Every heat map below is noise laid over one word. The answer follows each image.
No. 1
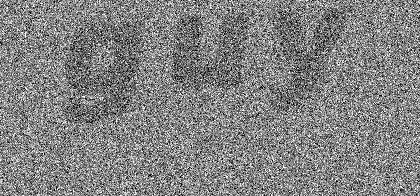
guy
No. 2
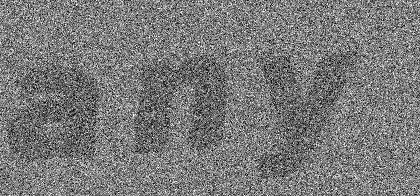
any
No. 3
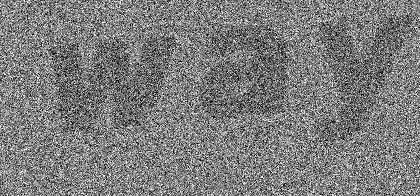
way
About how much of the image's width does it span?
nearly all
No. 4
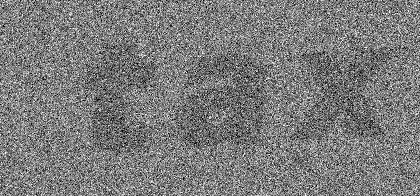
tax
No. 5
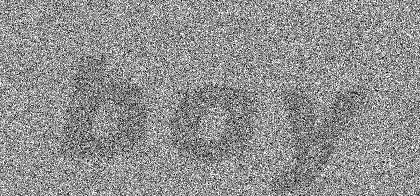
boy
